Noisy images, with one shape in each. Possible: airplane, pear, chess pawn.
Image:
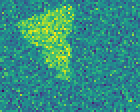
light chess pawn
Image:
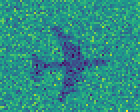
dark airplane
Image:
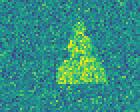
light chess pawn
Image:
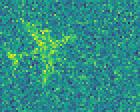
light airplane
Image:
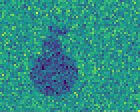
dark pear
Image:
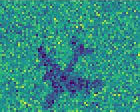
dark airplane
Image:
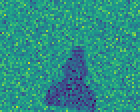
dark chess pawn
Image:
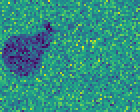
dark pear
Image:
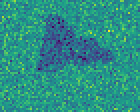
dark chess pawn
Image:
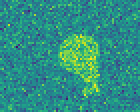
light pear
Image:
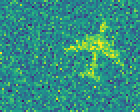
light airplane
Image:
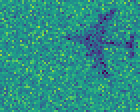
dark airplane
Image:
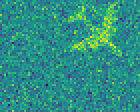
light airplane
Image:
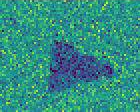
dark chess pawn
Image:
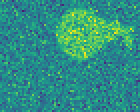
light pear
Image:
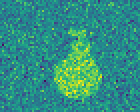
light pear
